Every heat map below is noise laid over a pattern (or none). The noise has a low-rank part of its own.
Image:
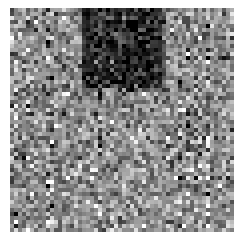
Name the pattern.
one block
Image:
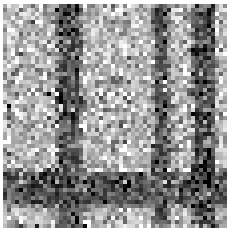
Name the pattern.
bands of rows crossing bands of columns
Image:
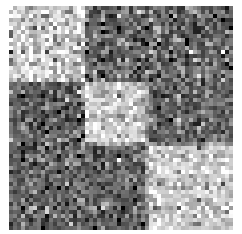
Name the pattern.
blocks along the diagonal
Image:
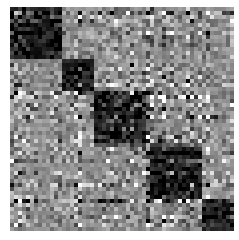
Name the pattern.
blocks along the diagonal
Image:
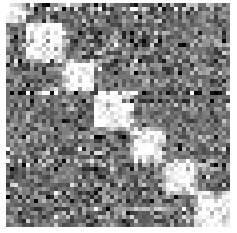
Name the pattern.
blocks along the diagonal
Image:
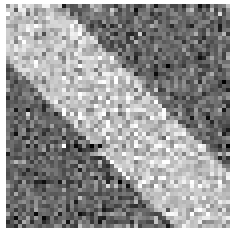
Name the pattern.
a diagonal band
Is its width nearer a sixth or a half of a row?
a half
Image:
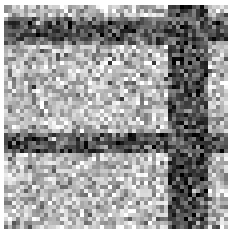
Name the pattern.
bands of rows crossing bands of columns
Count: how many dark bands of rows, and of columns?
2 and 1
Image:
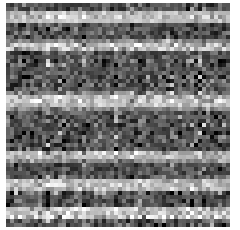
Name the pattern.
bands of rows
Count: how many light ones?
6
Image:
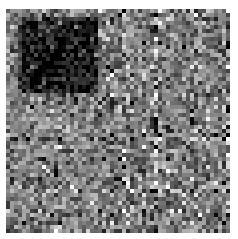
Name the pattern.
one block
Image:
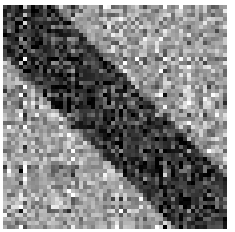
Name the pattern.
a diagonal band
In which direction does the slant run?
top left to bottom right
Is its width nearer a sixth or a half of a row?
a half
